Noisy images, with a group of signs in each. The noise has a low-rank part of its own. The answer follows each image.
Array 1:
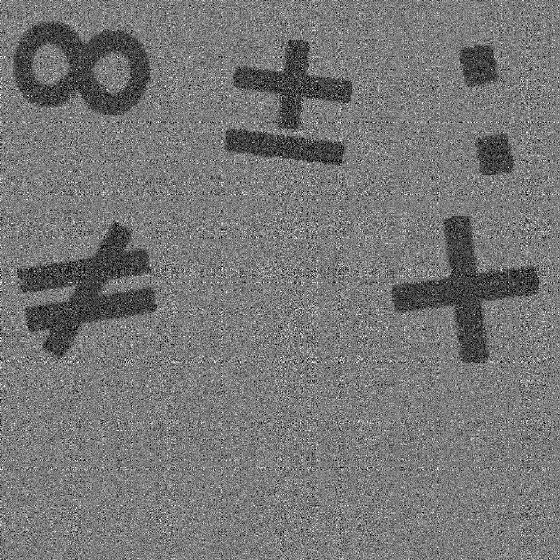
top left: infinity sign; top middle: plus-minus sign; top right: colon; middle left: not-equal sign; middle right: plus sign
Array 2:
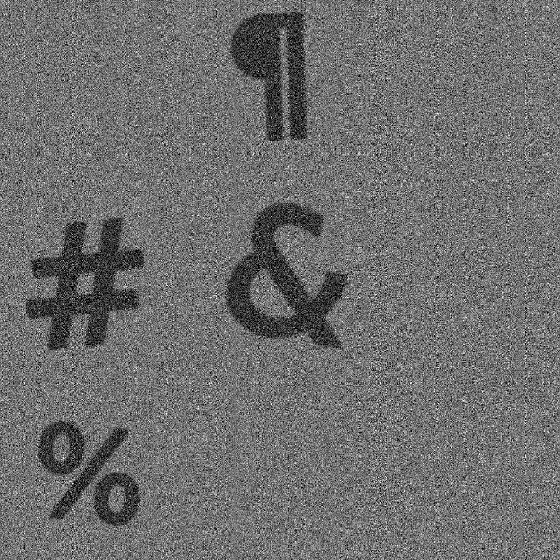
top middle: pilcrow; middle left: hash sign; centre: ampersand; bottom left: percent sign
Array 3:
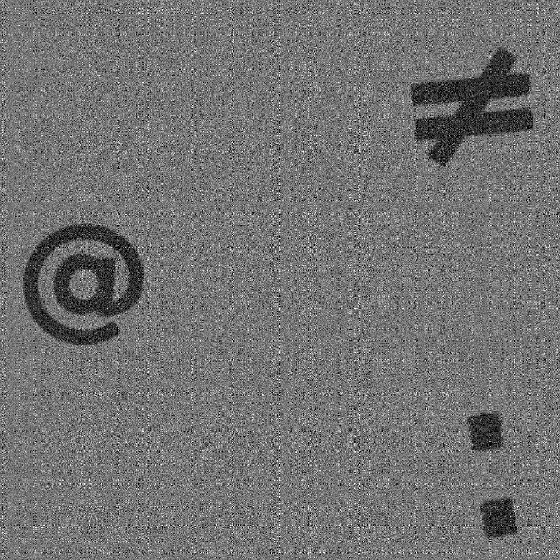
top right: not-equal sign; middle left: at sign; bottom right: colon
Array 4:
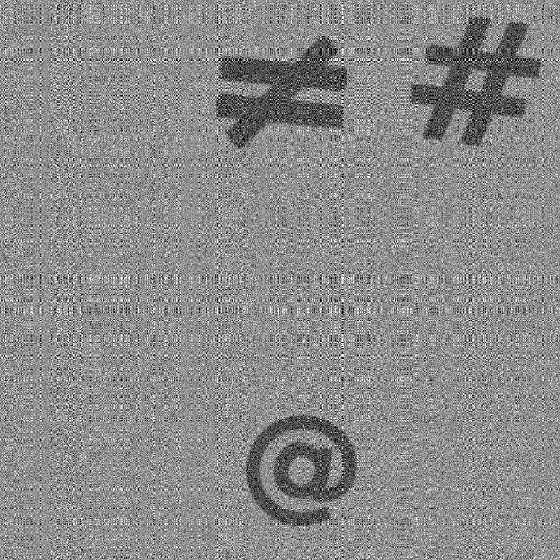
top middle: not-equal sign; top right: hash sign; bottom middle: at sign
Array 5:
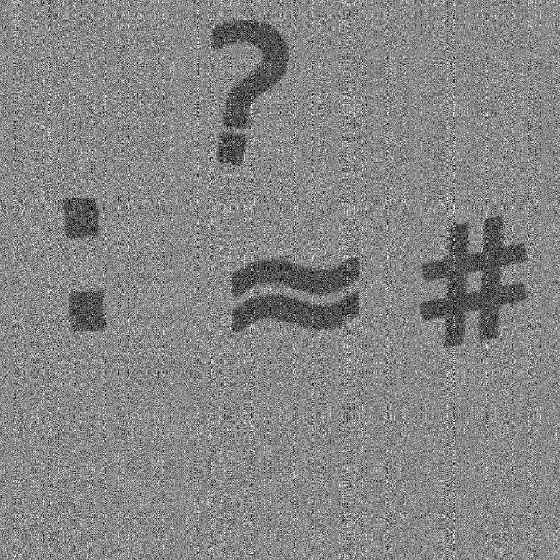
top middle: question mark; middle left: colon; centre: approximately sign; middle right: hash sign
